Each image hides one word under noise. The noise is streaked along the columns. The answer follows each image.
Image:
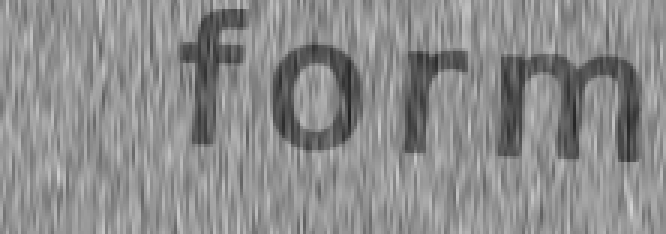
form
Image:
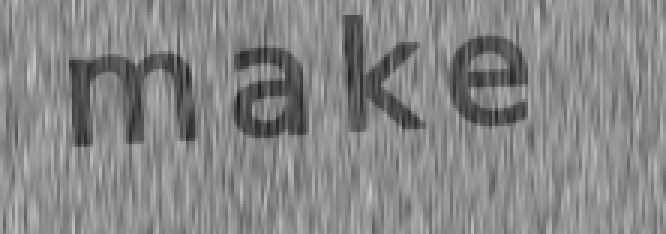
make
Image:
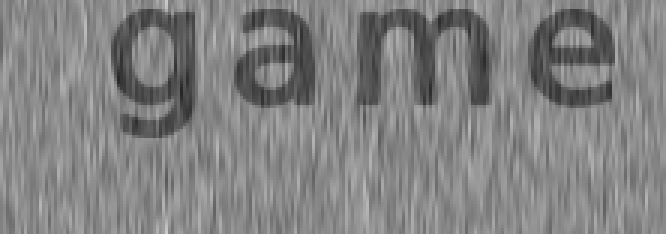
game
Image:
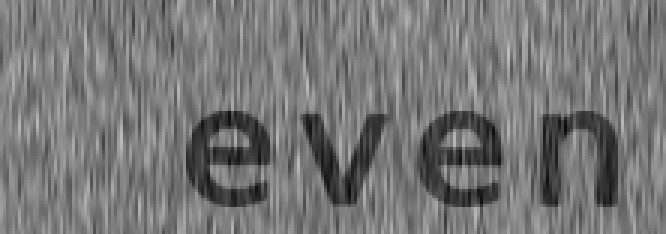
even
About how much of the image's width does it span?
two thirds
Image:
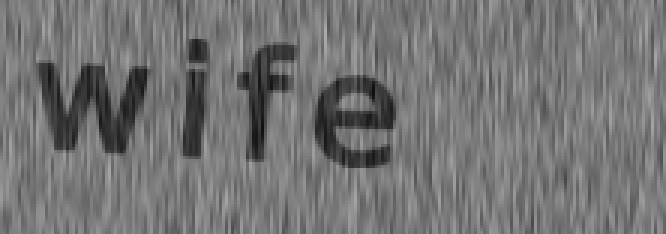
wife
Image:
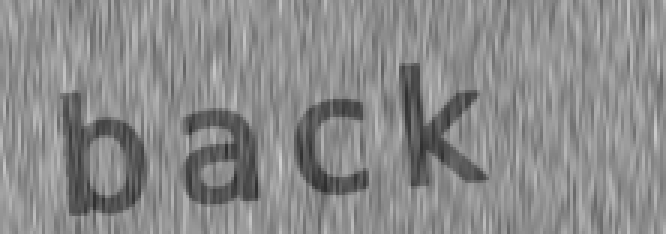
back
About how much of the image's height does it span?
two thirds
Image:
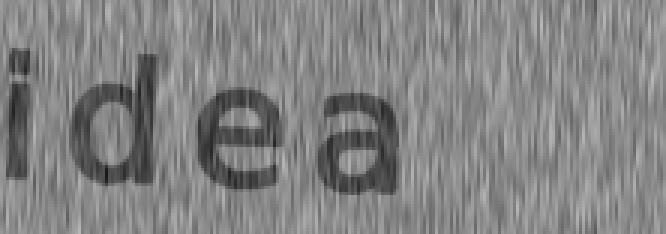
idea
